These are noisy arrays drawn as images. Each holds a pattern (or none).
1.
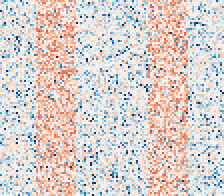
vertical stripes
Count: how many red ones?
2
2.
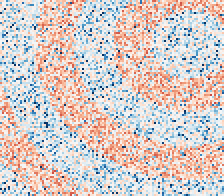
rings round one point
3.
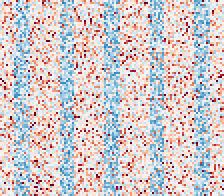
vertical stripes
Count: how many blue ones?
5
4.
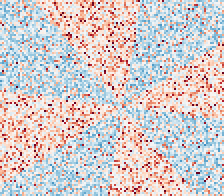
spokes from one point
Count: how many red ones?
4
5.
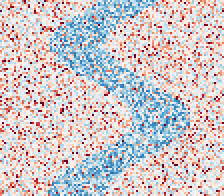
a wavy band
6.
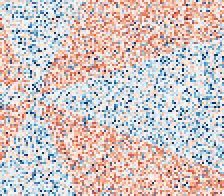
spokes from one point
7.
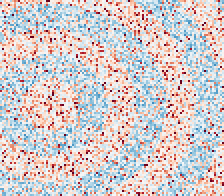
rings round one point
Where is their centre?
middle left
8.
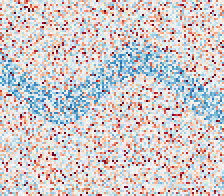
a wavy band
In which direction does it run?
left to right
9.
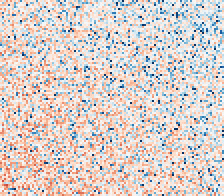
a smooth slope
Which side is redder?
bottom left
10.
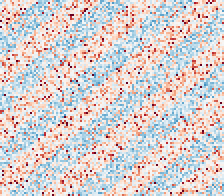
diagonal stripes
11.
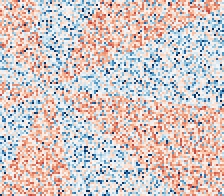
spokes from one point
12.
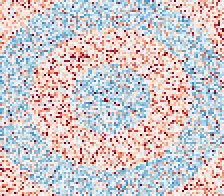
rings round one point
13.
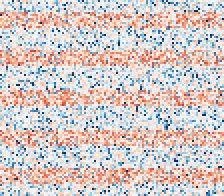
horizontal stripes
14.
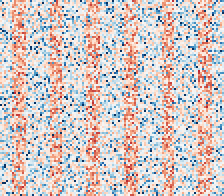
vertical stripes
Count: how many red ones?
6
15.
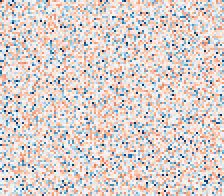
only noise
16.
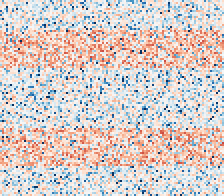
horizontal stripes
